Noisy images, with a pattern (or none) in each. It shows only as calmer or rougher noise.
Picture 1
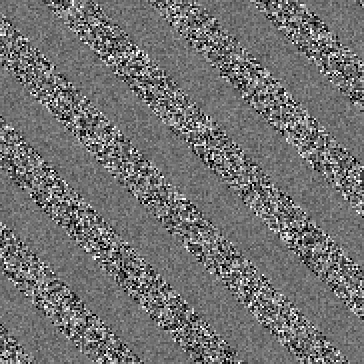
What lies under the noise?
diagonal stripes
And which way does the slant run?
top left to bottom right
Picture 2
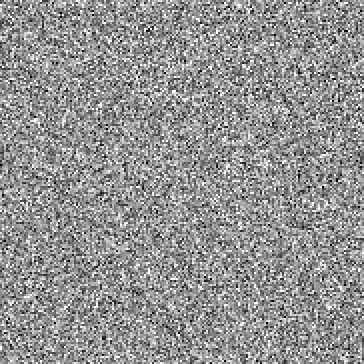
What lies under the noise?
only noise
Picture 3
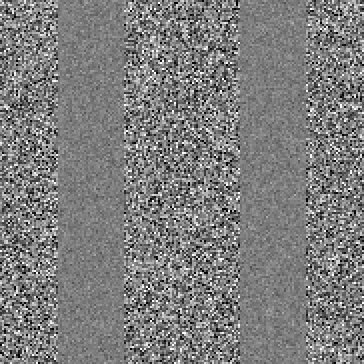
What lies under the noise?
vertical stripes
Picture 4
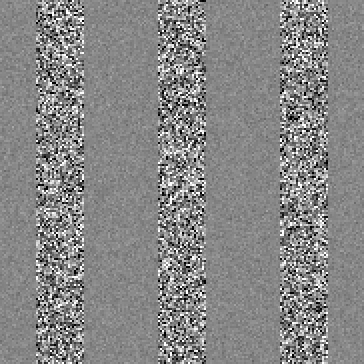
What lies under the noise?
vertical stripes
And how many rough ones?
3
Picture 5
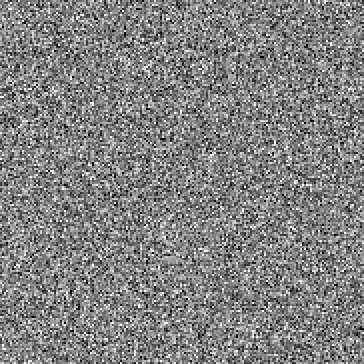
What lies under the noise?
only noise
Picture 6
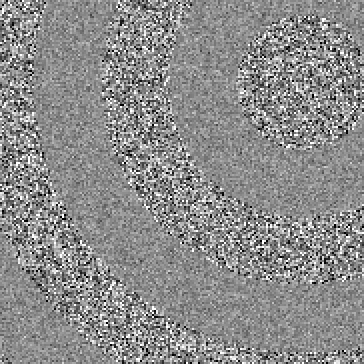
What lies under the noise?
rings round one point
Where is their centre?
top right
